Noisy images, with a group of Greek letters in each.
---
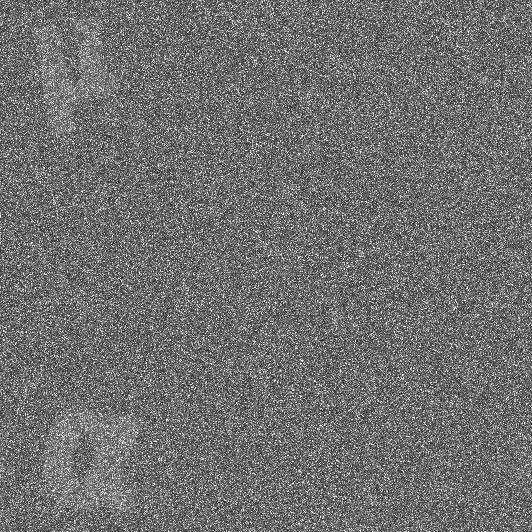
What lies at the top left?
mu
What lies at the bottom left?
alpha
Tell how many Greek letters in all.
2
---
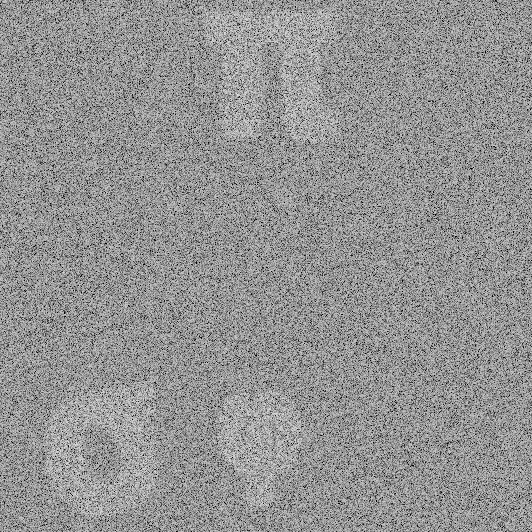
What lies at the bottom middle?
phi
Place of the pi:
top middle
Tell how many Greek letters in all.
3
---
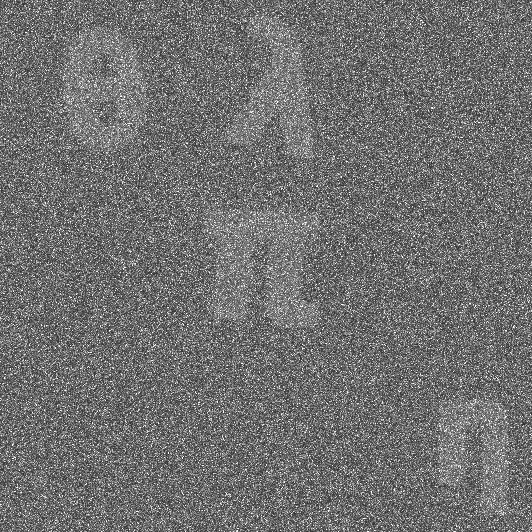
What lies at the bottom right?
eta
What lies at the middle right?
nothing
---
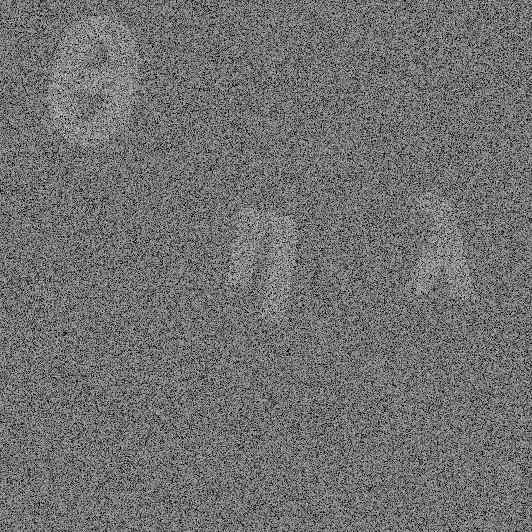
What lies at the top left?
theta
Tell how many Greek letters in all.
3
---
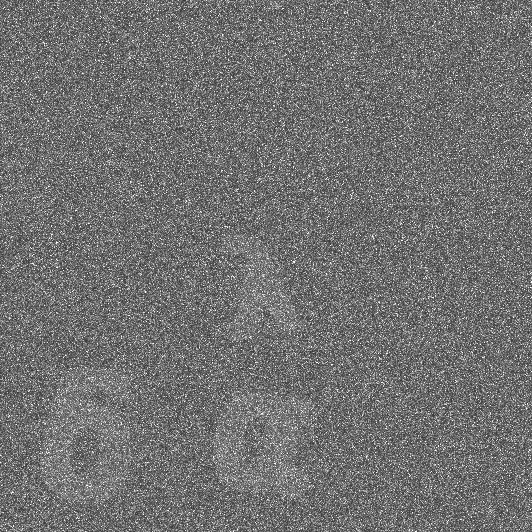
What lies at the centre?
lambda
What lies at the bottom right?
nothing
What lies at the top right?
nothing
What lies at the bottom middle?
alpha
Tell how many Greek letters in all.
3
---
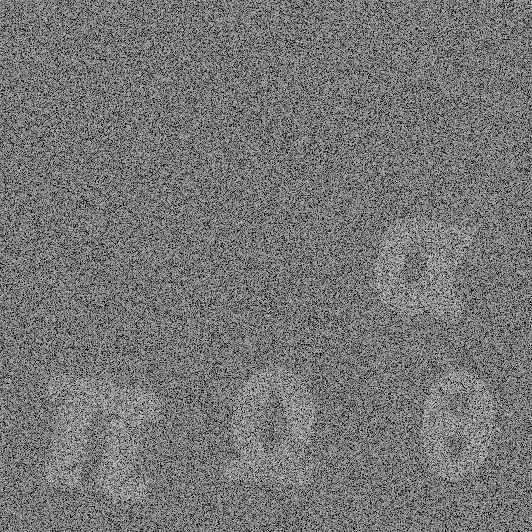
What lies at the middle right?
alpha
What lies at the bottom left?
pi
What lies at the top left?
nothing
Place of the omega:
bottom middle
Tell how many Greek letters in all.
4
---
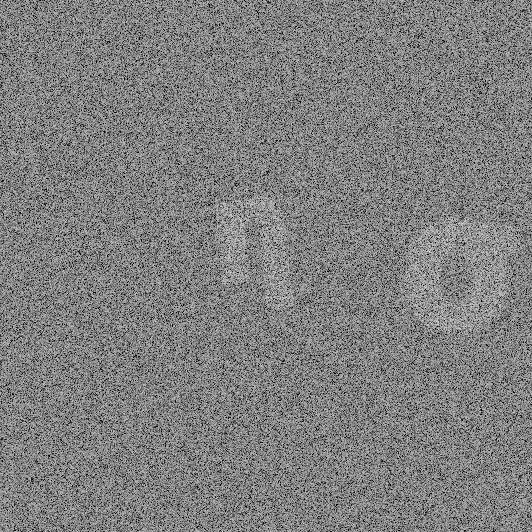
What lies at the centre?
eta
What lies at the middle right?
sigma
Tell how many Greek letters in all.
2
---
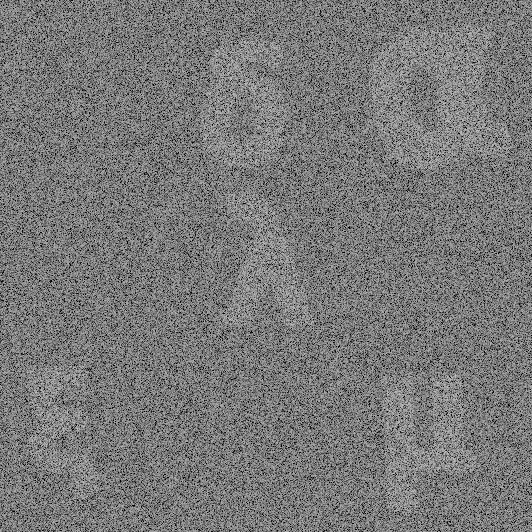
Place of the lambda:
centre
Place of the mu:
bottom right
